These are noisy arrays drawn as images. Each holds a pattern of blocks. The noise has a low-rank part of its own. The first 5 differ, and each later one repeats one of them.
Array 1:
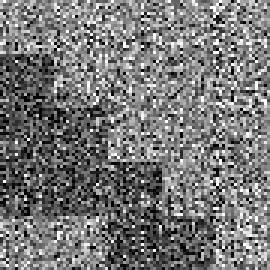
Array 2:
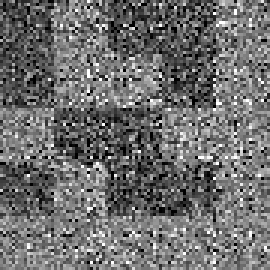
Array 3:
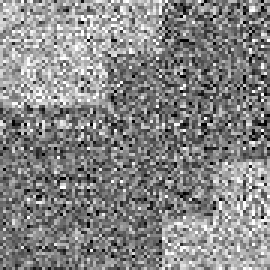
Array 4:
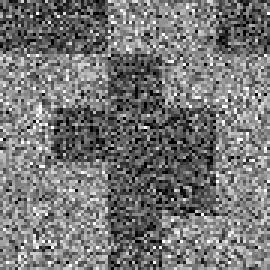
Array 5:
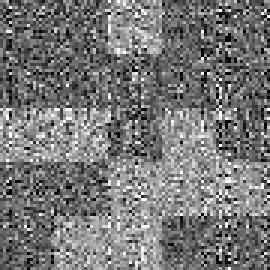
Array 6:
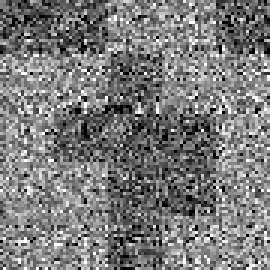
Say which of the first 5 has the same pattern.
4
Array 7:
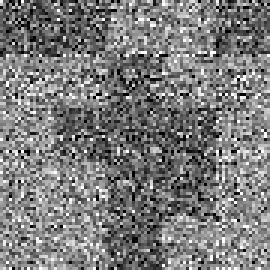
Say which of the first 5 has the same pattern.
4
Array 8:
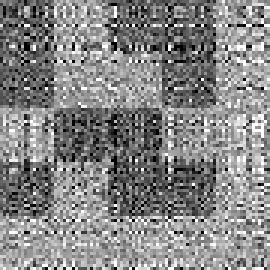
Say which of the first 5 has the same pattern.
2
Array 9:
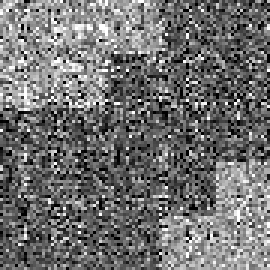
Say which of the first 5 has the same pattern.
3
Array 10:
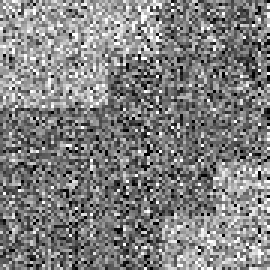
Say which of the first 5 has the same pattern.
3
